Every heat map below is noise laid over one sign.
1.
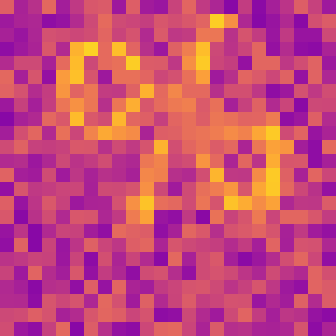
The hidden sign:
percent sign
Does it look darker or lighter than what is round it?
lighter
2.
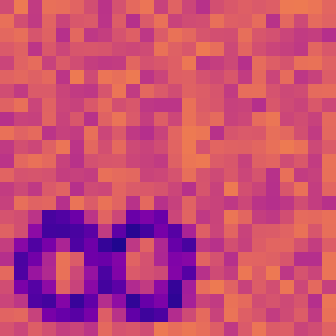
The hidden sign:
infinity sign
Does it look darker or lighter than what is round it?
darker
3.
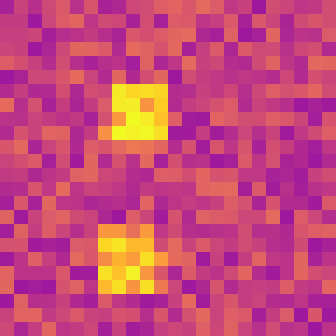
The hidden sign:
colon
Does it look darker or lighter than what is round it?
lighter
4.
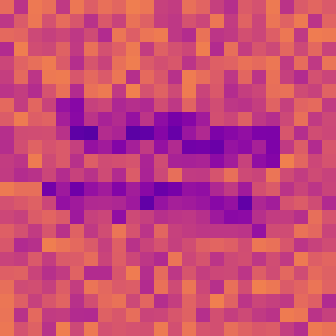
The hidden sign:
equals sign
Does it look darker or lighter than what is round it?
darker
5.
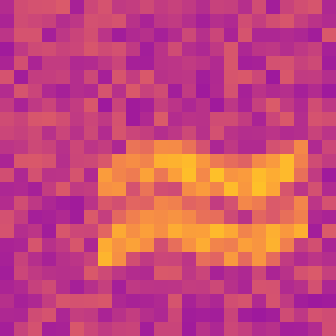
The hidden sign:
approximately sign
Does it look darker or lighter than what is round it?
lighter
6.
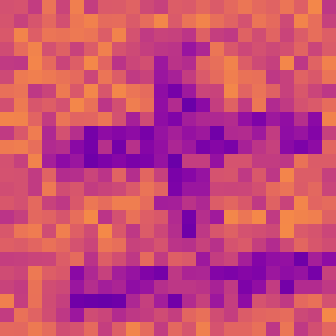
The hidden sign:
plus-minus sign
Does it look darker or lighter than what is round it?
darker
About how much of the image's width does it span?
nearly all
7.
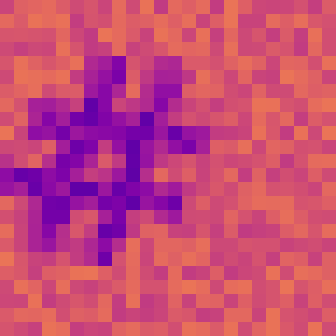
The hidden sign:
hash sign
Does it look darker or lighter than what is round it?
darker
